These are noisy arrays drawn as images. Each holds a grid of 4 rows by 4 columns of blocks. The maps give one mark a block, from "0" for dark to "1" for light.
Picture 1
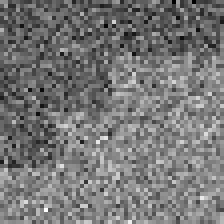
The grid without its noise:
0 0 0 0
0 0 1 1
0 1 1 1
1 1 1 1
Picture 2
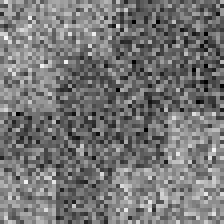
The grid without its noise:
1 1 0 0
1 0 0 0
0 0 0 1
1 0 1 1
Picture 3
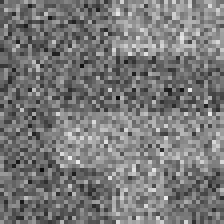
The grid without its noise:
0 0 1 1
0 0 0 0
0 1 1 1
0 0 1 0
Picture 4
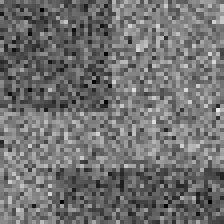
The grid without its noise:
0 0 1 1
0 0 1 1
1 1 1 1
1 0 0 0
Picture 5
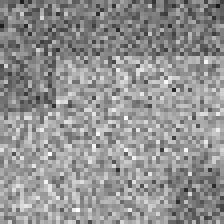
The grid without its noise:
0 0 0 0
0 1 1 1
1 1 1 1
1 1 1 0
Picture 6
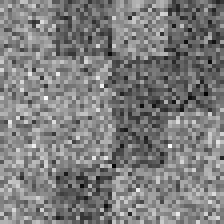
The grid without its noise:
1 0 1 0
1 1 0 0
1 1 0 1
1 0 1 1
